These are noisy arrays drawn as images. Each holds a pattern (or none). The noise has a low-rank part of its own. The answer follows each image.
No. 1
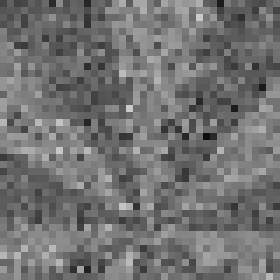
spokes from one point
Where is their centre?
bottom middle
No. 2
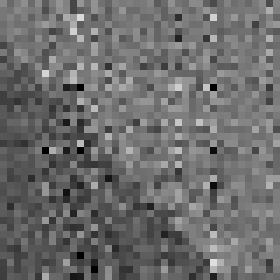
a sharp edge
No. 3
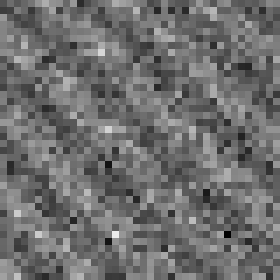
diagonal stripes
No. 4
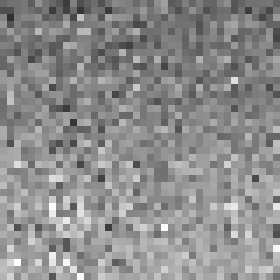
a smooth slope
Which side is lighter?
bottom
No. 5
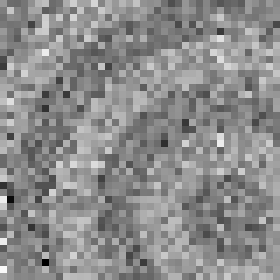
rings round one point
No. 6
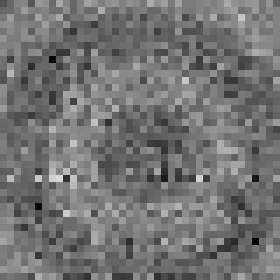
rings round one point
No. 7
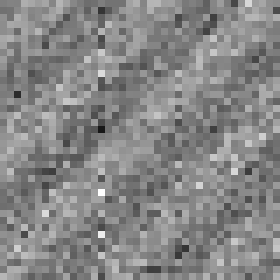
diagonal stripes
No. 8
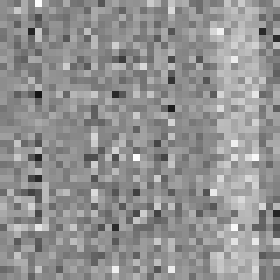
one vertical stripe
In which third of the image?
right
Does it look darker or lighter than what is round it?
lighter
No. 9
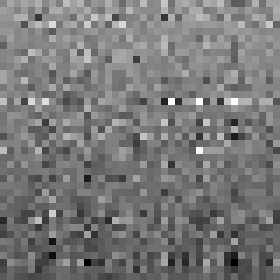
a smooth slope
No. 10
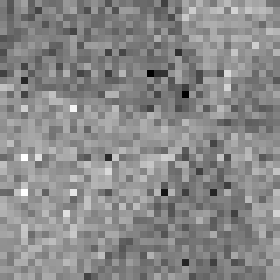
spokes from one point
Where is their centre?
middle right
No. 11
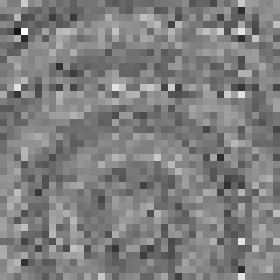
rings round one point
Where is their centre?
bottom middle
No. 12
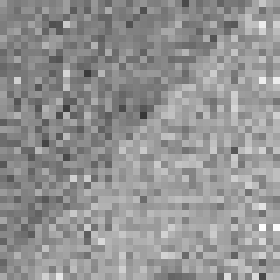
a sharp edge
